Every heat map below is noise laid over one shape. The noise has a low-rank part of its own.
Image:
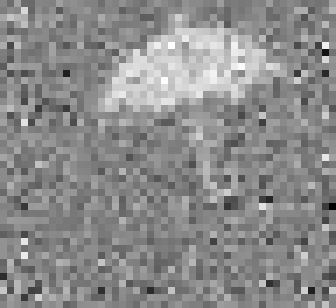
umbrella
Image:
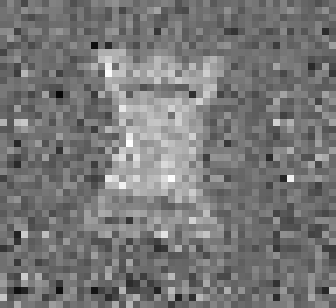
chess rook
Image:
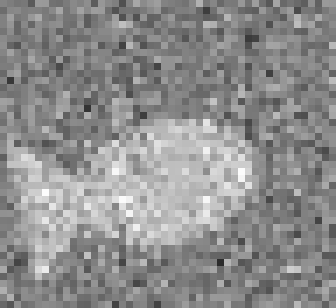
fish
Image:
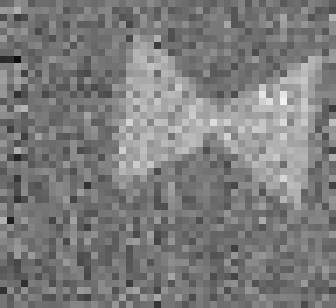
bow tie
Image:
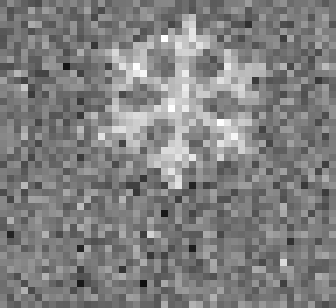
snowflake
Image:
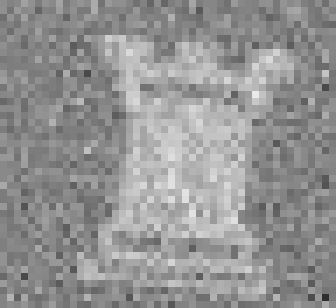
chess rook
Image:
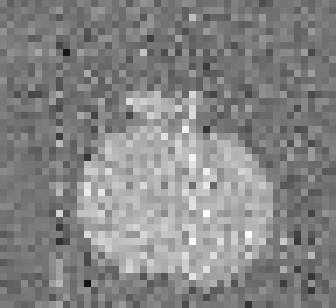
apple
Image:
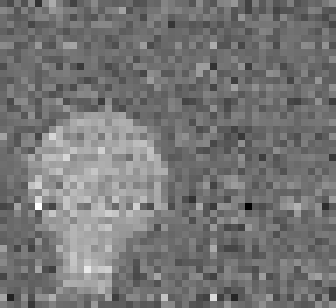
light bulb
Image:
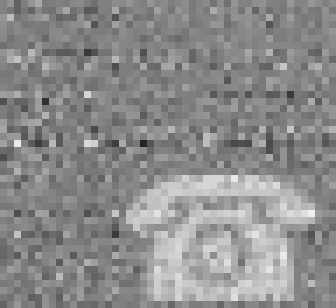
telephone
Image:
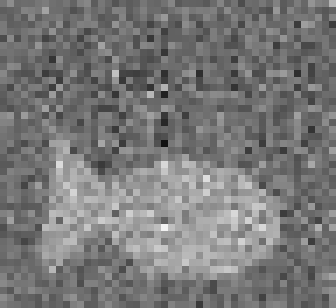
fish
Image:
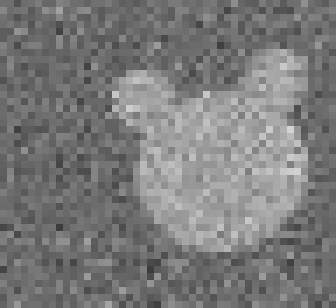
bear's head
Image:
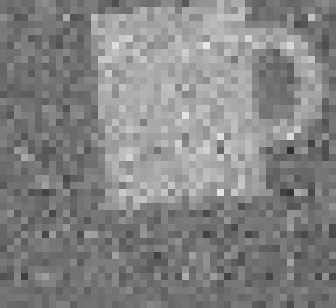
cup
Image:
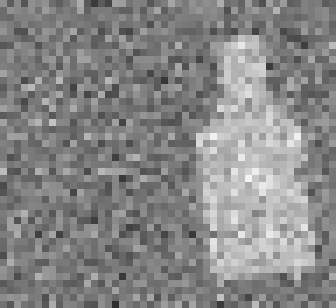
bottle
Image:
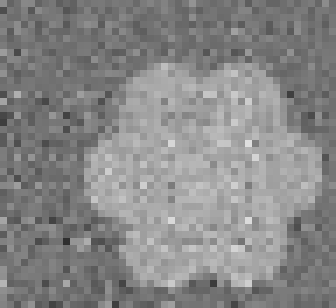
flower
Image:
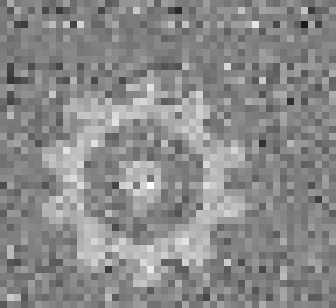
gear
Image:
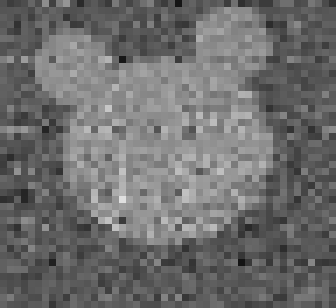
bear's head
